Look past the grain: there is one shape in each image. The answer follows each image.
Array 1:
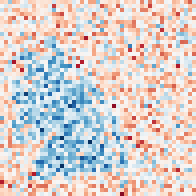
chess knight
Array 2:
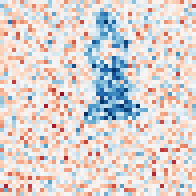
chess bishop
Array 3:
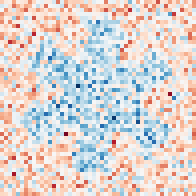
asterisk
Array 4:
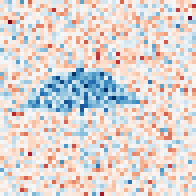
umbrella
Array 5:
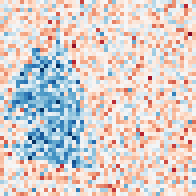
chess knight
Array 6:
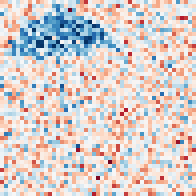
umbrella
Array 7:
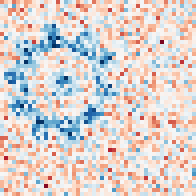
gear
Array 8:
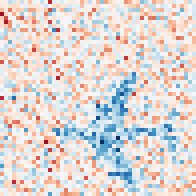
airplane
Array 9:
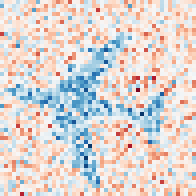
airplane
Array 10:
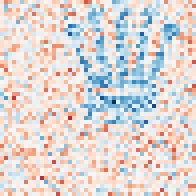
chess queen
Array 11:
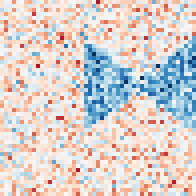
bow tie
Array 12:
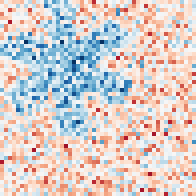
asterisk
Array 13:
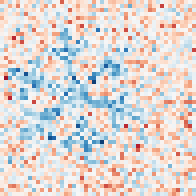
snowflake
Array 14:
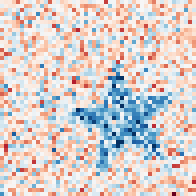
star
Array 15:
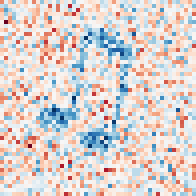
pair of musical notes
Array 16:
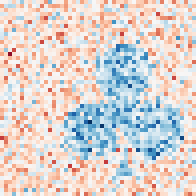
club
